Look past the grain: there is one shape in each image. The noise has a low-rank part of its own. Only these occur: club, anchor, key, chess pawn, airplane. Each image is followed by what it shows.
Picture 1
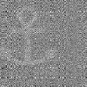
anchor
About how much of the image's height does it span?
two thirds
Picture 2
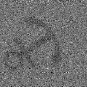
anchor
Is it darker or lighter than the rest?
darker
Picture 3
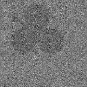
club
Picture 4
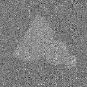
chess pawn
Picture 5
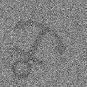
anchor
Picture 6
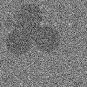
club
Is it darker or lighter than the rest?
darker
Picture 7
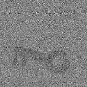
key
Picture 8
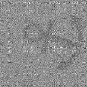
anchor
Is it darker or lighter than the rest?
darker
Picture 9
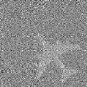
airplane
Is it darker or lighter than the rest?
lighter
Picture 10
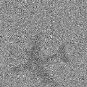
airplane
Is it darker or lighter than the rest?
darker
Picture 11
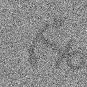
anchor
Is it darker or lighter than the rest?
darker
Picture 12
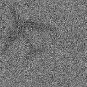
airplane
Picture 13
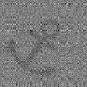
anchor
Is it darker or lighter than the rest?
darker
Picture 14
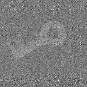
key
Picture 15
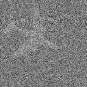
airplane
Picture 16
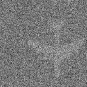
airplane
